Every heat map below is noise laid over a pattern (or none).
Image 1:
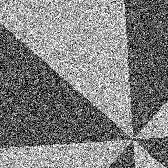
spokes from one point
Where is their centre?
bottom right
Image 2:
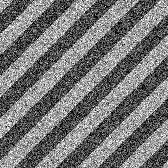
diagonal stripes
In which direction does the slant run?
bottom left to top right
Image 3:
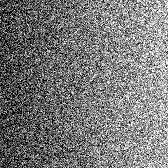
a smooth slope
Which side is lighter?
right
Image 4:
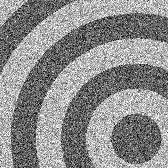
rings round one point
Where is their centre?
bottom right
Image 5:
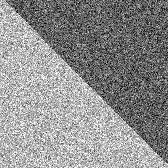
a sharp edge
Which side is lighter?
bottom left
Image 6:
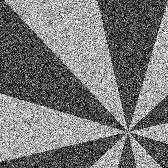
spokes from one point
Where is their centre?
bottom right
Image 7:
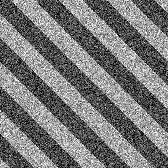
diagonal stripes
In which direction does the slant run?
top left to bottom right
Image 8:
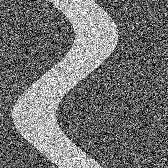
a wavy band
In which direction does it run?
top to bottom
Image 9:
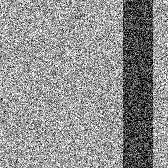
one vertical stripe
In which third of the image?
right
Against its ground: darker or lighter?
darker
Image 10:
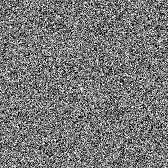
only noise
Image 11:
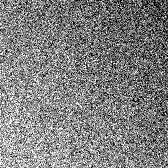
a smooth slope
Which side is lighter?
bottom left
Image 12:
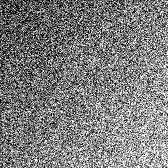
a smooth slope
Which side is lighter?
bottom right
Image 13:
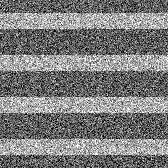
horizontal stripes
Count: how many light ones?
4
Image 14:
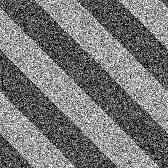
diagonal stripes
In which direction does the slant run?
top left to bottom right
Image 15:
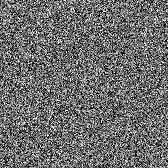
only noise
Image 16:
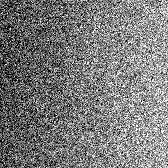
a smooth slope
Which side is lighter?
right
